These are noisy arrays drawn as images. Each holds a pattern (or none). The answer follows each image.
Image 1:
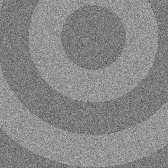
rings round one point
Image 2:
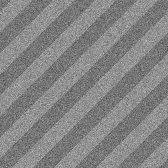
diagonal stripes
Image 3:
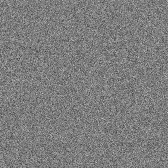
only noise
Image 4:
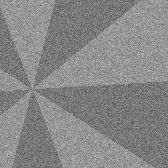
spokes from one point
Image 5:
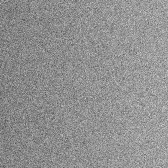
a smooth slope
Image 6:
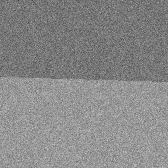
a sharp edge
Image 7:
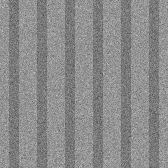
vertical stripes
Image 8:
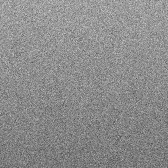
a smooth slope
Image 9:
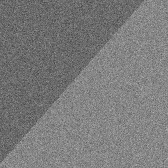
a sharp edge
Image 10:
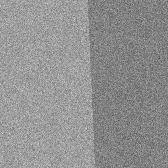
a sharp edge
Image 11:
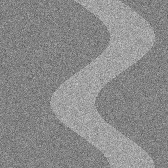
a wavy band
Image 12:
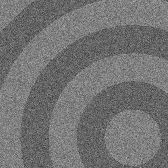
rings round one point
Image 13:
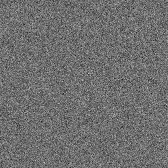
only noise
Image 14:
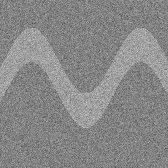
a wavy band
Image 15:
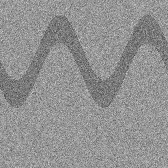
a wavy band
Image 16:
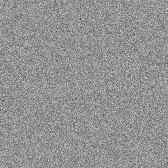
only noise
